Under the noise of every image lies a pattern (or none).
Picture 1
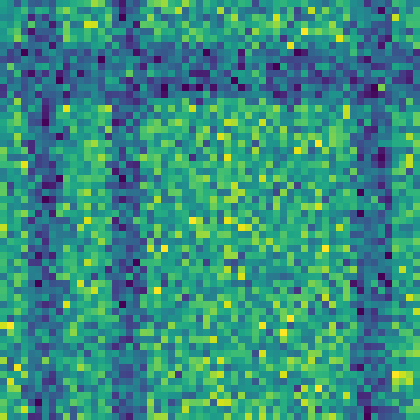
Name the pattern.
bands of rows crossing bands of columns
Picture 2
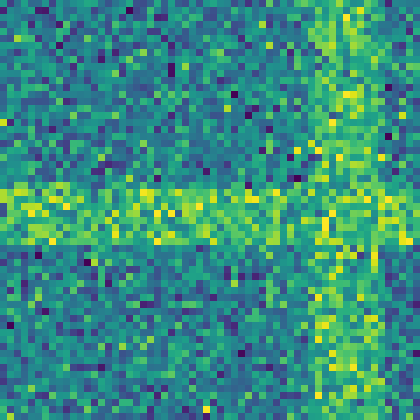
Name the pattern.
bands of rows crossing bands of columns
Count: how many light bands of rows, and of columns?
1 and 1
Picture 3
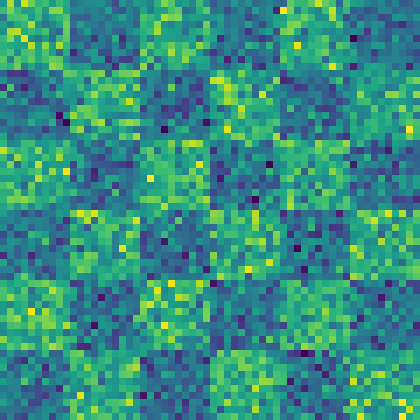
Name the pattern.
a checkerboard
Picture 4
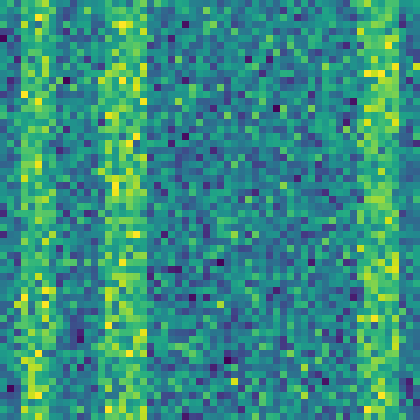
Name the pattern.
bands of columns
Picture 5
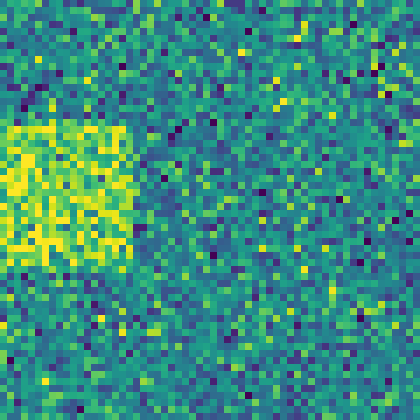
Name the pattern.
one block
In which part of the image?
middle left
